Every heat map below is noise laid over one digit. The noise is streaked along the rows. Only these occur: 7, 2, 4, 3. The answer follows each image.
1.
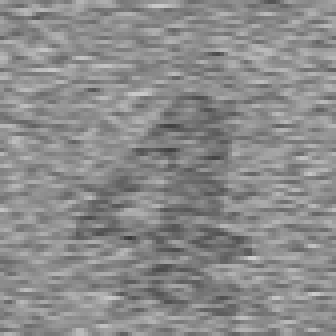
4
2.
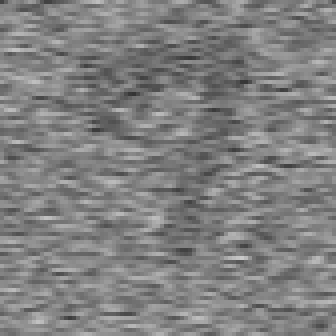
7
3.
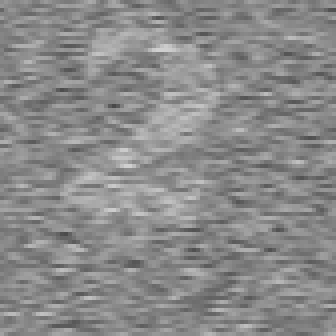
2
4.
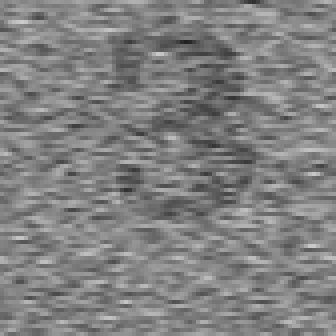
3
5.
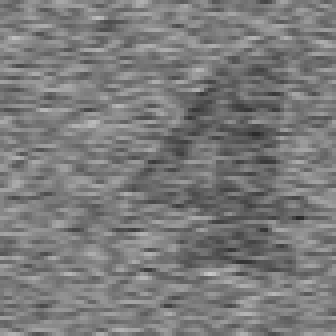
4
